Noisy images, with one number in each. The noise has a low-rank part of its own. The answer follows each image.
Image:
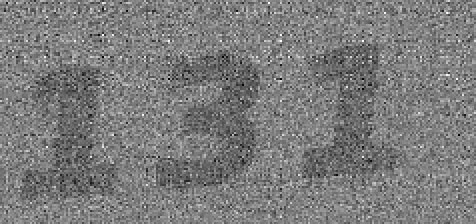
131
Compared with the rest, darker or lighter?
darker
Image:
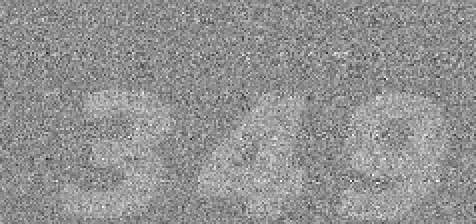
349
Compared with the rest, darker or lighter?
lighter
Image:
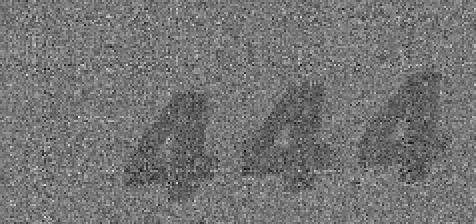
444
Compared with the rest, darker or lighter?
darker
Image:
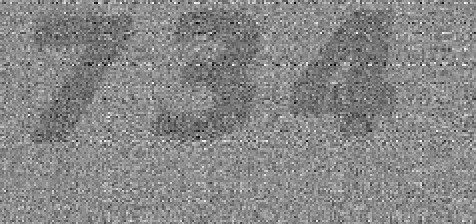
734
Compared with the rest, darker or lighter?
darker
